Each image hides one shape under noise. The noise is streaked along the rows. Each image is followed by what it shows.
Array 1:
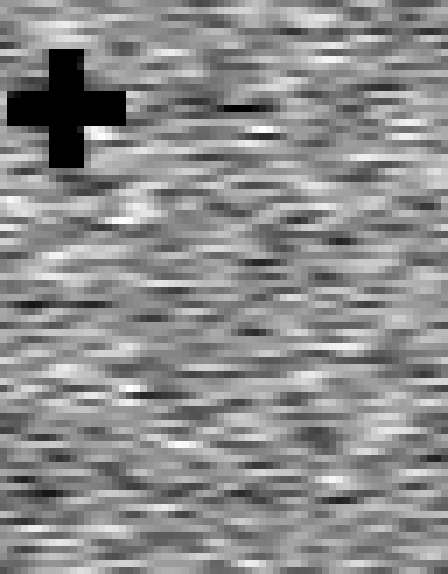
dark cross, top left
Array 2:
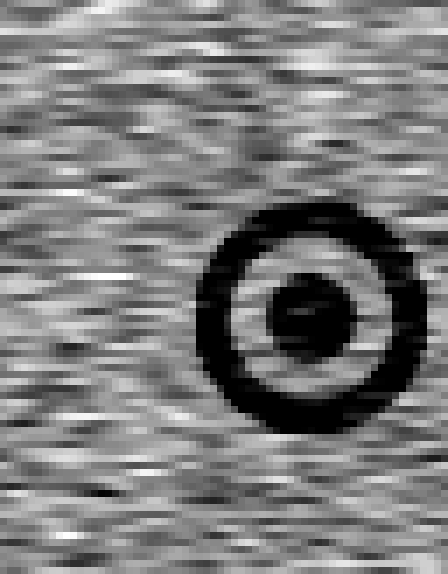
dark bullseye
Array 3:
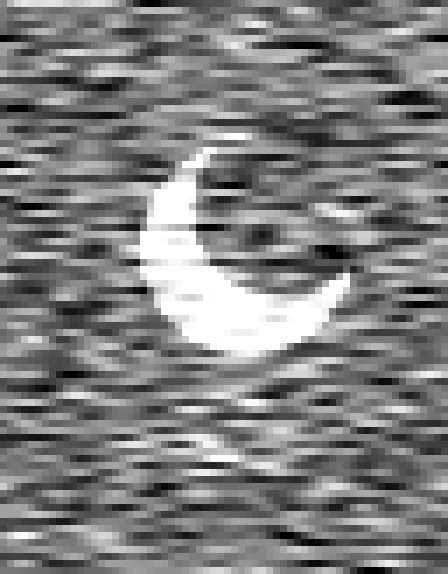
light crescent
